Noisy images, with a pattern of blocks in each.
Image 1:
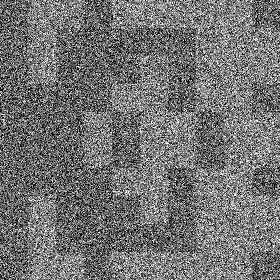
top and bottom mirror each other
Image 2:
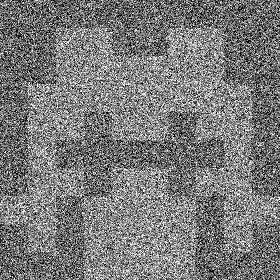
left and right mirror each other
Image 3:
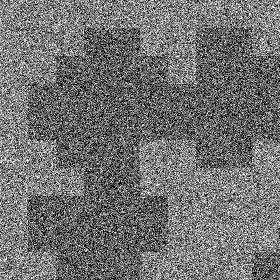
mirrored about the diagonal from the top left
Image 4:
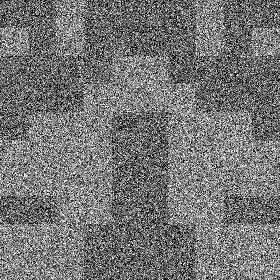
left and right mirror each other
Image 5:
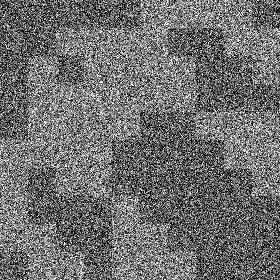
mirrored about the diagonal from the top left
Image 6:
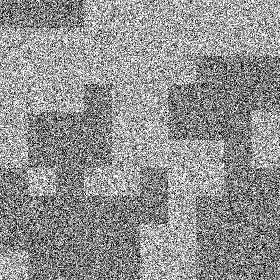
no symmetry
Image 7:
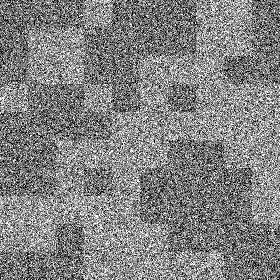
mirrored about the diagonal from the top left
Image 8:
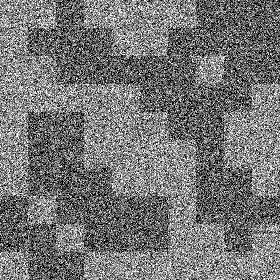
mirrored about the diagonal from the bottom left
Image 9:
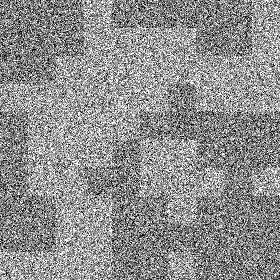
mirrored about the diagonal from the top left
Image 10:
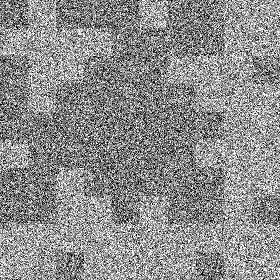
mirrored about the diagonal from the top left
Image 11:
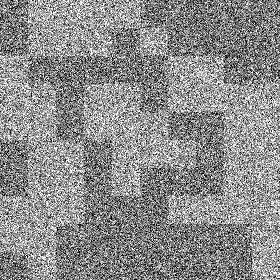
no symmetry
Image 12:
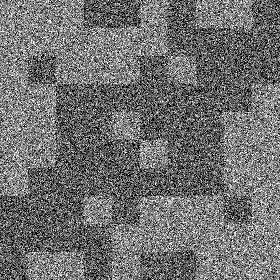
the same after a half turn
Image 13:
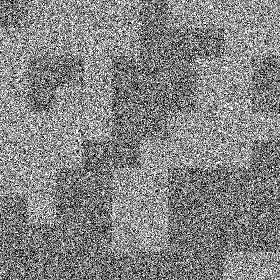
no symmetry
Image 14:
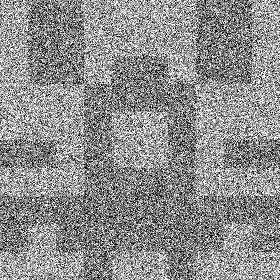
left and right mirror each other
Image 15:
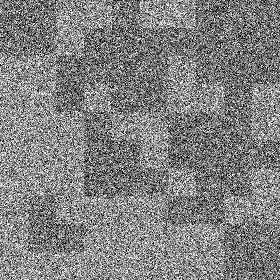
mirrored about the diagonal from the bottom left
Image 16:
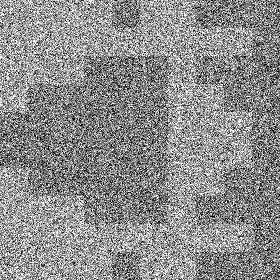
top and bottom mirror each other
